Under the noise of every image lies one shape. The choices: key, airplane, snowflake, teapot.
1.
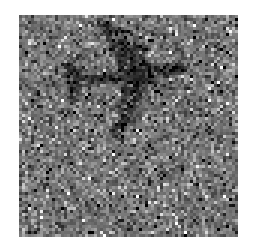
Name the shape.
airplane
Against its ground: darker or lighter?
darker
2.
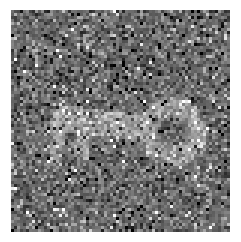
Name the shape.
key
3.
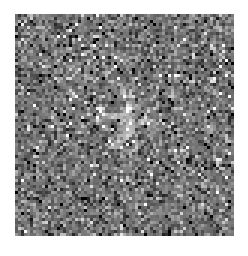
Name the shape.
airplane
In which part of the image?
centre
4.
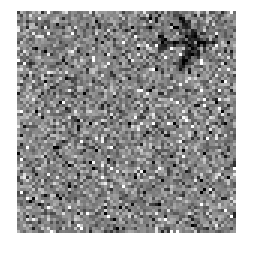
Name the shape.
airplane
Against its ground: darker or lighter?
darker
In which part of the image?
top right
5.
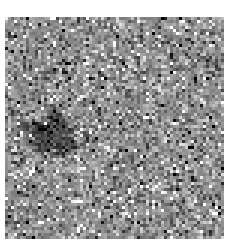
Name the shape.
teapot
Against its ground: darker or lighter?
darker
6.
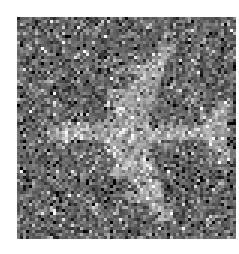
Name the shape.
airplane
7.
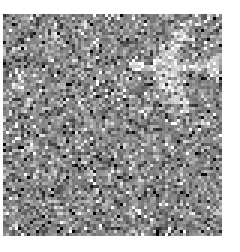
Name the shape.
airplane
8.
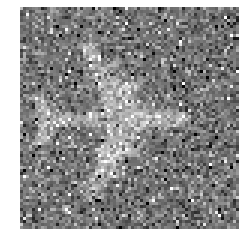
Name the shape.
airplane
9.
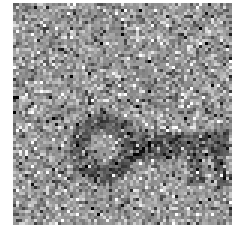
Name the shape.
key
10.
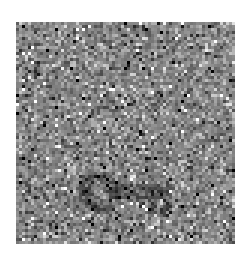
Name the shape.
key
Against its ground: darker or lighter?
darker
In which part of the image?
bottom middle
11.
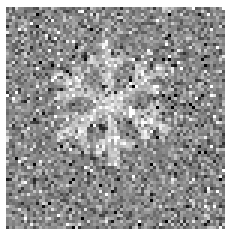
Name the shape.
snowflake
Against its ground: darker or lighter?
lighter
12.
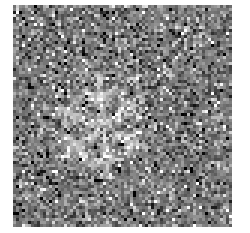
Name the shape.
snowflake
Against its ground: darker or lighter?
lighter
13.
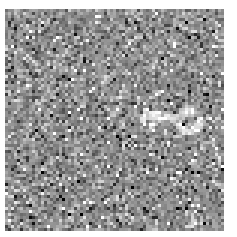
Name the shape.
key
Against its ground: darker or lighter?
lighter
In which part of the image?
middle right
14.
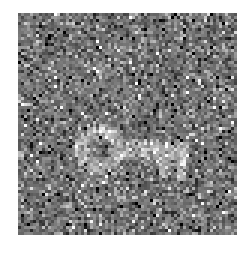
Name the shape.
key
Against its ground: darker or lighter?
lighter
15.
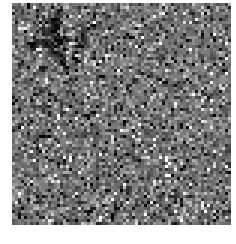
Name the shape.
airplane
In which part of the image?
top left
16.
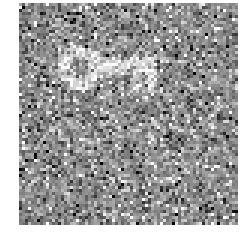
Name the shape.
key
